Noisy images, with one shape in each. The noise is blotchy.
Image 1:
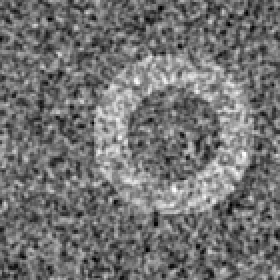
ring
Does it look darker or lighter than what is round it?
lighter
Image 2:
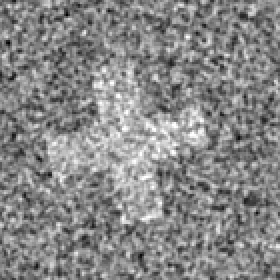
cross
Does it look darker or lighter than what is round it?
lighter
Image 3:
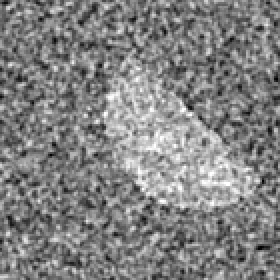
half disc
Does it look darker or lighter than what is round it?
lighter
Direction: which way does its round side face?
down and left
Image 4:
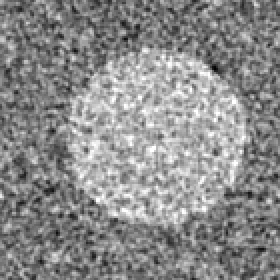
disc
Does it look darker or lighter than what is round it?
lighter
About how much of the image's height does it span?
two thirds
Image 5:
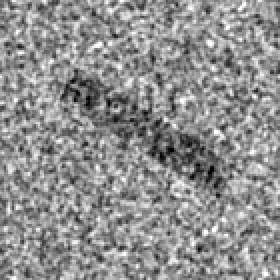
bar
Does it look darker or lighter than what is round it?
darker
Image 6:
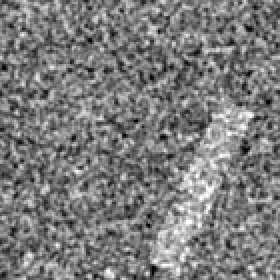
bar
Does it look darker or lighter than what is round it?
lighter
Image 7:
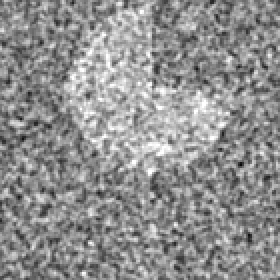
disc with a wedge cut out
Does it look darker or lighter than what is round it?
lighter
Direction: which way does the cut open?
up and right
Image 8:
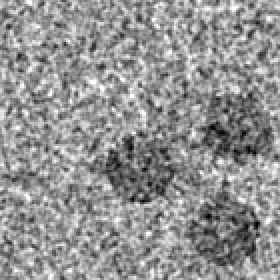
three dots
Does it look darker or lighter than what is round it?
darker
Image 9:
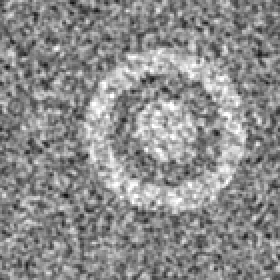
bullseye
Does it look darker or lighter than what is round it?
lighter
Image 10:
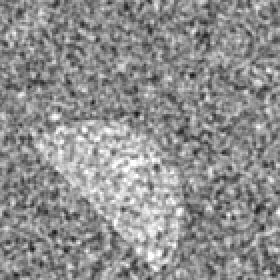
half disc
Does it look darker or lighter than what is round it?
lighter
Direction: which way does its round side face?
up and right
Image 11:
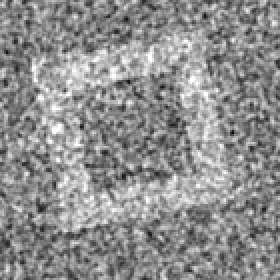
square frame
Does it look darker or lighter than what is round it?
lighter
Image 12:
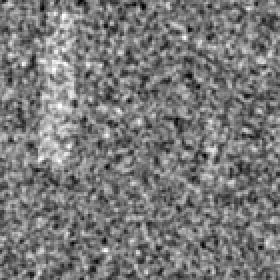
bar
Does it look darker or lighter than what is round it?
lighter
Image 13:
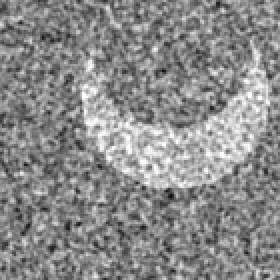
crescent
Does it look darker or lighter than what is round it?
lighter
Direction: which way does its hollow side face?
up
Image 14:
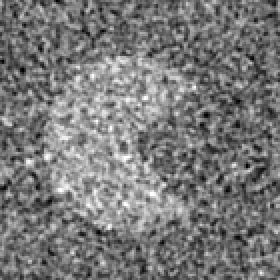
disc with a wedge cut out
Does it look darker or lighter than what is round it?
lighter
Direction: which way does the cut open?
right
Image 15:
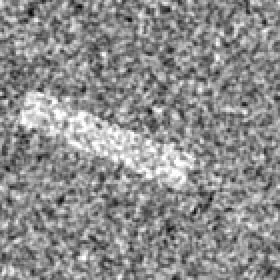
bar
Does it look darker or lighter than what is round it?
lighter
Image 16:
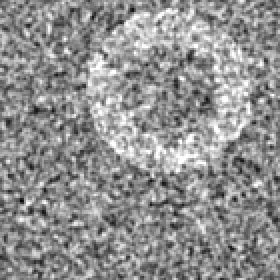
ring
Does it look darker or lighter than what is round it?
lighter
